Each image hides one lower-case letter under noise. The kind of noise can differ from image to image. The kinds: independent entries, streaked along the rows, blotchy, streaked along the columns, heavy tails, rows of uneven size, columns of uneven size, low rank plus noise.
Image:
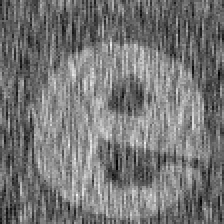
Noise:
streaked along the columns
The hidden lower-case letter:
e
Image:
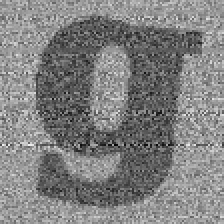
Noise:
rows of uneven size
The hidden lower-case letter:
g
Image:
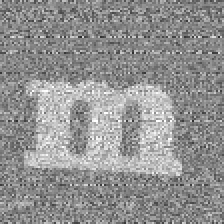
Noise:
rows of uneven size
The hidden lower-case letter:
m
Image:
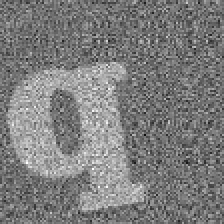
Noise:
low rank plus noise
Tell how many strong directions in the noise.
two
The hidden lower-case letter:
q
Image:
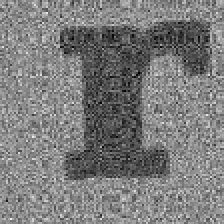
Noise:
low rank plus noise
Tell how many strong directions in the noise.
one
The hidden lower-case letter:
r
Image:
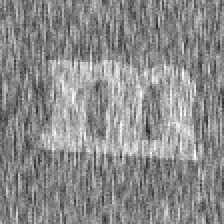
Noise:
streaked along the columns
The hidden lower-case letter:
m
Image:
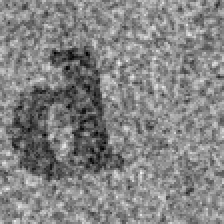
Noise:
blotchy
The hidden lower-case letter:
d
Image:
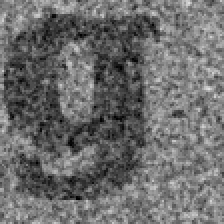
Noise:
blotchy
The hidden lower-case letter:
g
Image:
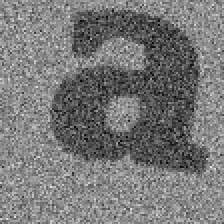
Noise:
independent entries
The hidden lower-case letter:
a
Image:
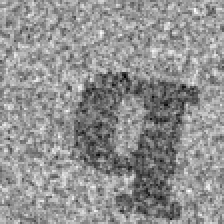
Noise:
blotchy
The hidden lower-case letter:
q
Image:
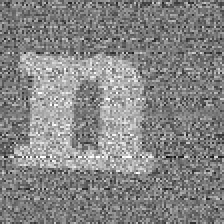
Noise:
rows of uneven size
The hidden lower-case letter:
n
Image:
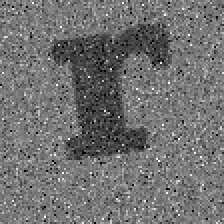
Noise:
heavy tails
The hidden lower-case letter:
r
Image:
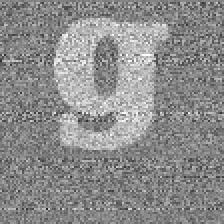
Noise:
rows of uneven size
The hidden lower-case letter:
g
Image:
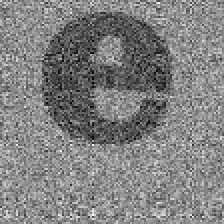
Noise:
low rank plus noise
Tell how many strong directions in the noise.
two
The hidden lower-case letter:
e
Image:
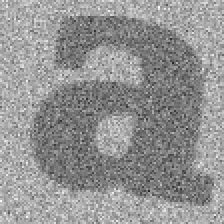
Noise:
independent entries
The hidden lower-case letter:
a
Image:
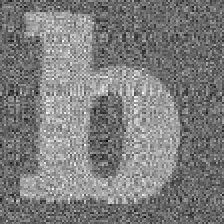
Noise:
low rank plus noise
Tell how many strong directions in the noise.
one
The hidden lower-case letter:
b
